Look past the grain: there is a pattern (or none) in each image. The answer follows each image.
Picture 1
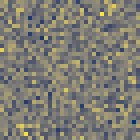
only noise
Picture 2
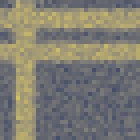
bands of rows crossing bands of columns
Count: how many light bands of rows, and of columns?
2 and 1
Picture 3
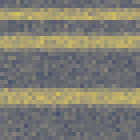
bands of rows
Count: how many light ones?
3
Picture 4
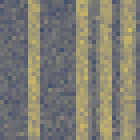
bands of columns
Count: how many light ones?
4
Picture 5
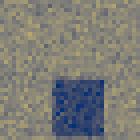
one block
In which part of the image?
bottom middle
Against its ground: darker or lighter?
darker
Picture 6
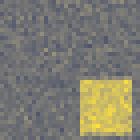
one block
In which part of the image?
bottom right
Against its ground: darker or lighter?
lighter
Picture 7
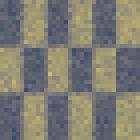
a checkerboard
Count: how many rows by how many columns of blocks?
3 by 6
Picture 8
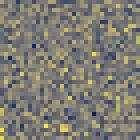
only noise
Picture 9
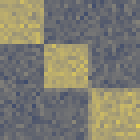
blocks along the diagonal
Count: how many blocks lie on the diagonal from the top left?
3
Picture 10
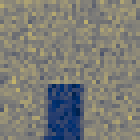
one block
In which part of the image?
bottom middle
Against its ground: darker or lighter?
darker
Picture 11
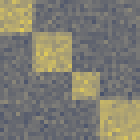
blocks along the diagonal
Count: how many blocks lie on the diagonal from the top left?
4
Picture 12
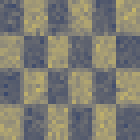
a checkerboard
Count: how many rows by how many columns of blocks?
4 by 6
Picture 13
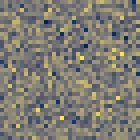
only noise
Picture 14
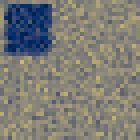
one block
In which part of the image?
top left
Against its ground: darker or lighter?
darker
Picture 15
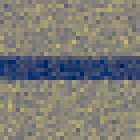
one band of rows
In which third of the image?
middle
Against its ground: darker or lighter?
darker
